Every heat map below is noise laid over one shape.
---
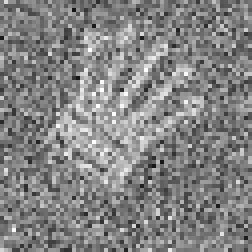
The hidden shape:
chess queen
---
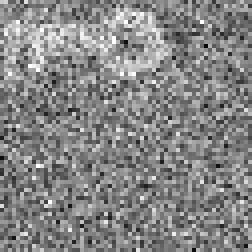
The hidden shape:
key
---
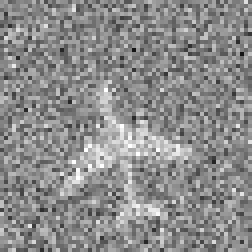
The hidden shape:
airplane
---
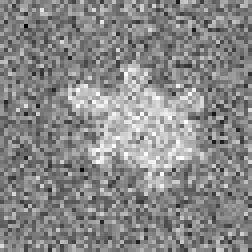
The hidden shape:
turtle
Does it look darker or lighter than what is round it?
lighter
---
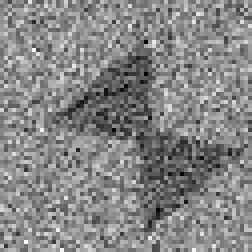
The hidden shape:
bow tie
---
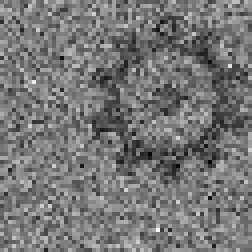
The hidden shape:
gear
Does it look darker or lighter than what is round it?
darker
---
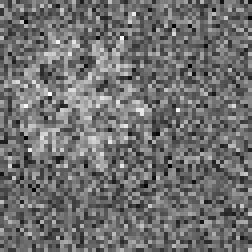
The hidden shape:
snowflake
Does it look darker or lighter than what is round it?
lighter
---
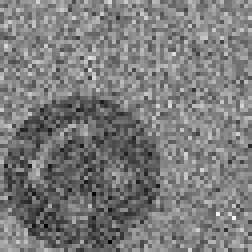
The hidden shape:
smiling face
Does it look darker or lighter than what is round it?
darker
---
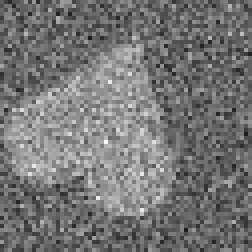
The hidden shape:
heart
